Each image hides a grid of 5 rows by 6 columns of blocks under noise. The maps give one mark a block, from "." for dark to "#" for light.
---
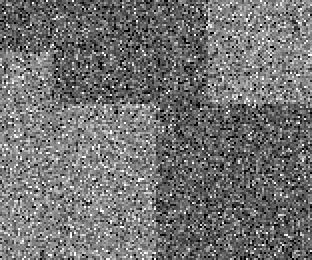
. . . . # #
# . . . # #
# # # . . .
# # # . . .
# # # . . .
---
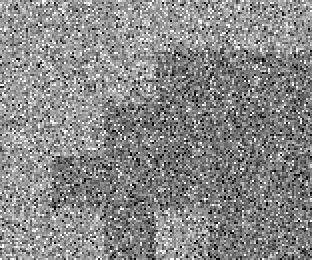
# # # # # #
# # # . . .
# # . . . .
# . . . . .
# # . # . .
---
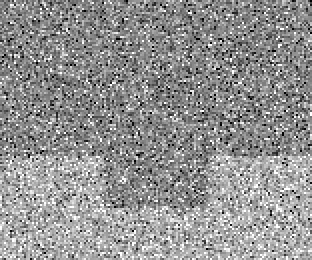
. . . . . .
. . . . . .
. . . . . .
# # . . # #
# # # # # #
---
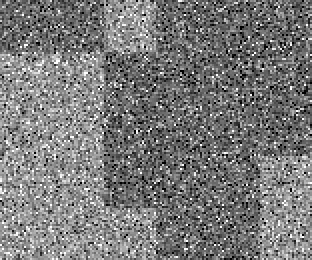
. . # . . .
# # . . . .
# # . . . .
# # . . . #
# # # . . #
